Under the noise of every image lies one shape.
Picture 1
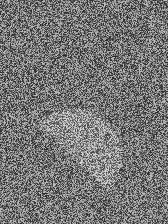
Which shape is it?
half disc
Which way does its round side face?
up and right
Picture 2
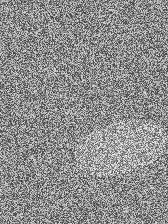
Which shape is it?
ellipse
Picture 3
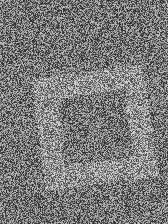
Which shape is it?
square frame
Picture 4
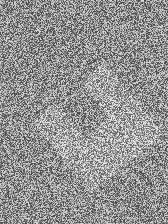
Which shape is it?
square with a notch
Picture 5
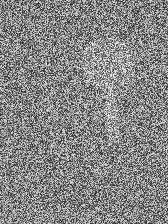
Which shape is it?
lollipop
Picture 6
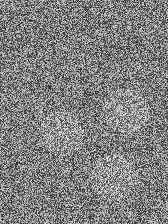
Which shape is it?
three dots
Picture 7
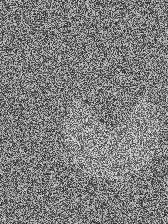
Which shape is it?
disc with a wedge cut out
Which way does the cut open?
up
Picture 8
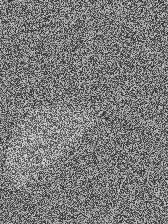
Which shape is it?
half disc
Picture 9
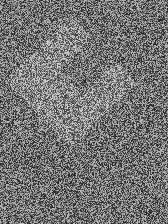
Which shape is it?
square with a notch
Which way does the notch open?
up and right
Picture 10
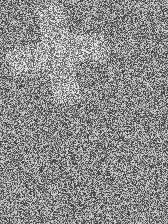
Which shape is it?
cross
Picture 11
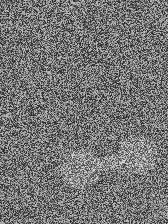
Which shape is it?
dumbbell
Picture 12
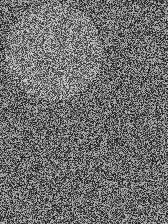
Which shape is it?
disc
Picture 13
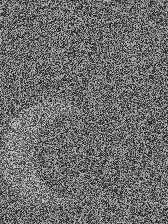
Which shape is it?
crescent
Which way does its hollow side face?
right
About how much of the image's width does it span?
half
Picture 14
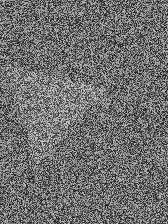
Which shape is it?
triangle
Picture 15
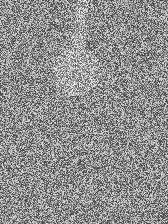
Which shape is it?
lollipop
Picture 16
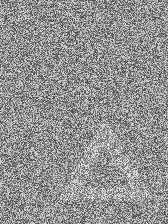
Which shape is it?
triangle frame
